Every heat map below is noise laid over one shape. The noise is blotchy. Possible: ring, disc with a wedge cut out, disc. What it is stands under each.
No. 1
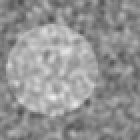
disc
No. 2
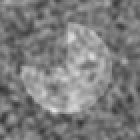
disc with a wedge cut out
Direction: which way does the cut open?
up and left
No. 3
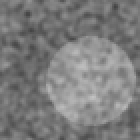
disc
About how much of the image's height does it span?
two thirds
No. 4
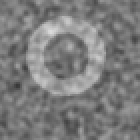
ring
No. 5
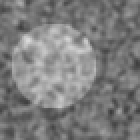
disc
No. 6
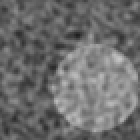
disc
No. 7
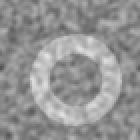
ring
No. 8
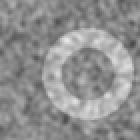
ring
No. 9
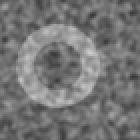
ring
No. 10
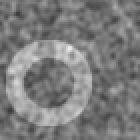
ring
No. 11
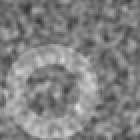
ring
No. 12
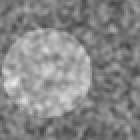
disc
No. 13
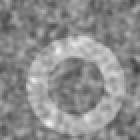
ring
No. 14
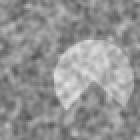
disc with a wedge cut out
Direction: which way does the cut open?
down
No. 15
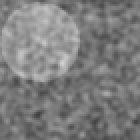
disc
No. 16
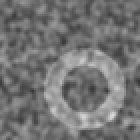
ring
